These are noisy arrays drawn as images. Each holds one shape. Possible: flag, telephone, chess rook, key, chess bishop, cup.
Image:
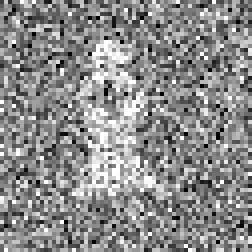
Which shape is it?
chess bishop
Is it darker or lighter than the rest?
lighter
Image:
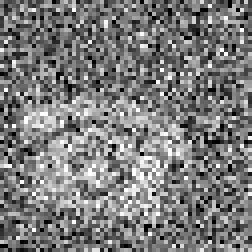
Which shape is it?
telephone
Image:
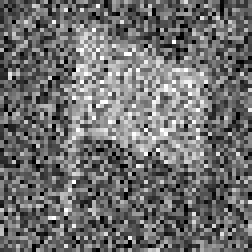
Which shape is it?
flag
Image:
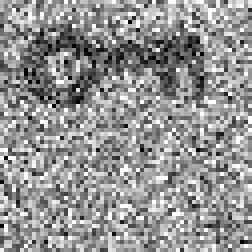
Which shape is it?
key
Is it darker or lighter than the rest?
darker
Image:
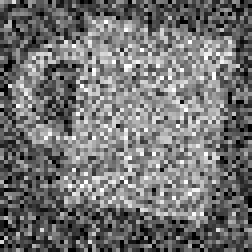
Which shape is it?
cup
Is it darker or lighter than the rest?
lighter
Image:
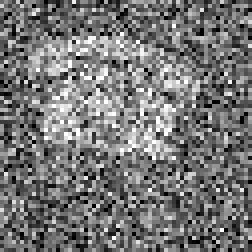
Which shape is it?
telephone
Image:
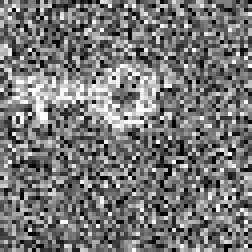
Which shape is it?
key
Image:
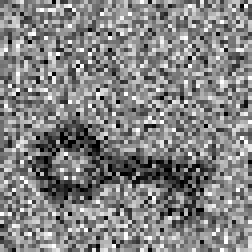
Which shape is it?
key
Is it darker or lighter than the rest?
darker
